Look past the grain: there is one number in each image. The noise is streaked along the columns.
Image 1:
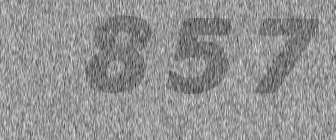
857
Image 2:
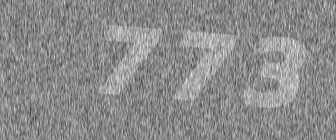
773
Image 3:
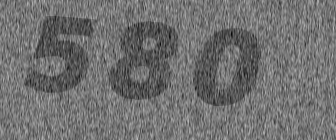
580
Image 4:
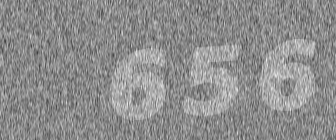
656
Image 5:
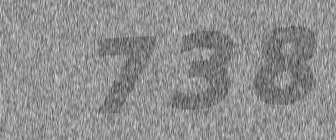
738
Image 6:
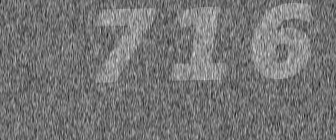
716
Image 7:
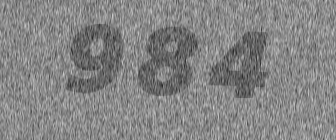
984
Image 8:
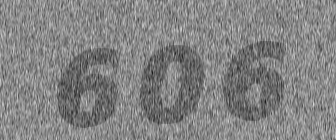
606
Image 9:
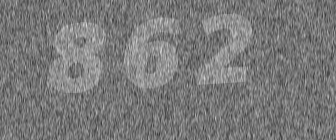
862
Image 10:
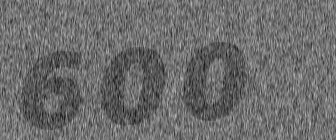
600
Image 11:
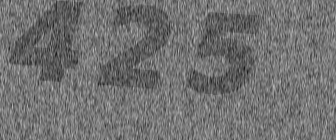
425
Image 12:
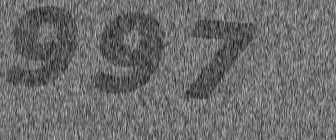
997
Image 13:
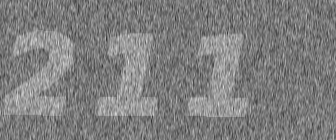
211
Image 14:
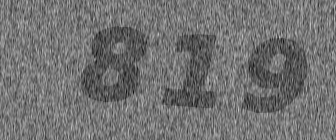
819
